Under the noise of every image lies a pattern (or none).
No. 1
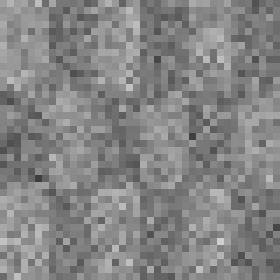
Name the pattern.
a checkerboard
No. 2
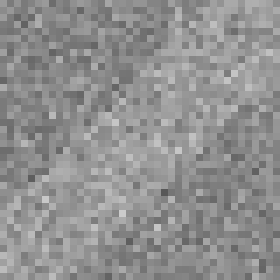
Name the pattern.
a diagonal band
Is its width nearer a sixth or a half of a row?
a half
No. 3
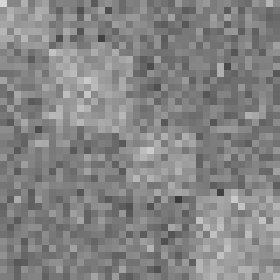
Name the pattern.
blocks along the diagonal
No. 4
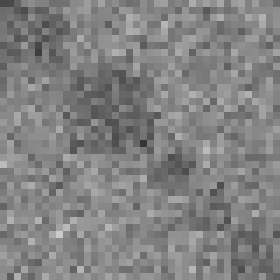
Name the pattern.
blocks along the diagonal
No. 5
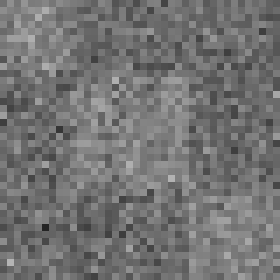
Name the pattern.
blocks along the diagonal
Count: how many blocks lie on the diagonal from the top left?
3
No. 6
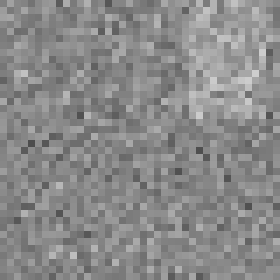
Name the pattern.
one block
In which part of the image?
top right
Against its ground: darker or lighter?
lighter
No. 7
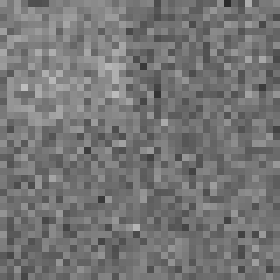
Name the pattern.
one block
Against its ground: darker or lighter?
lighter
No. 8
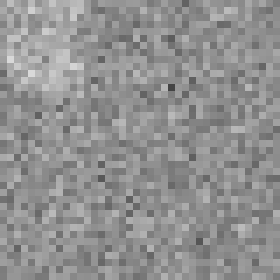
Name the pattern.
one block
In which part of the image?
top left
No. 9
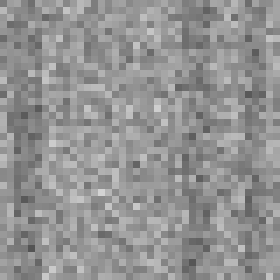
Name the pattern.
bands of columns
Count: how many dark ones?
3
